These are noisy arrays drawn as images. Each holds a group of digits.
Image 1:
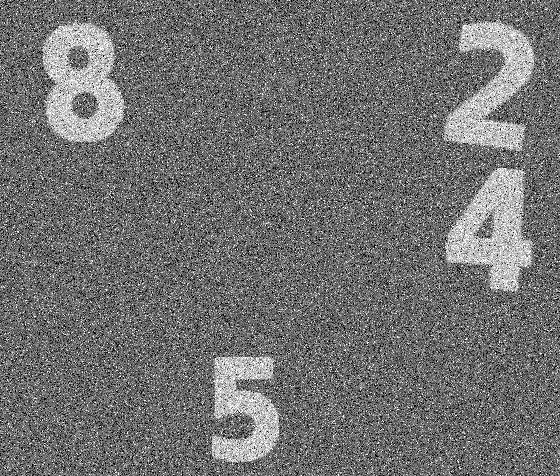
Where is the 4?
middle right
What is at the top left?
8
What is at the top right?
2
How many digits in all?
4
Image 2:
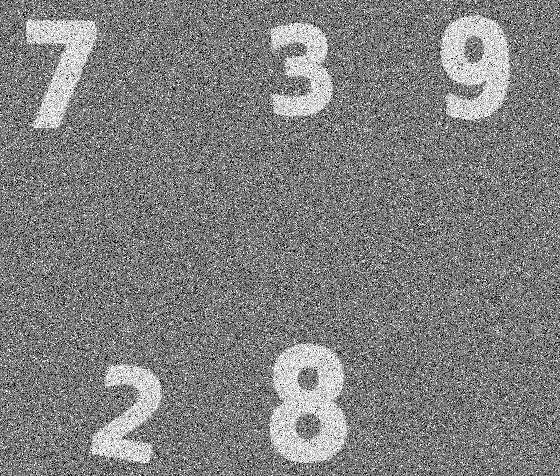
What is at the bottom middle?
8
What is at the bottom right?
nothing
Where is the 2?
bottom left
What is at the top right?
9
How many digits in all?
5
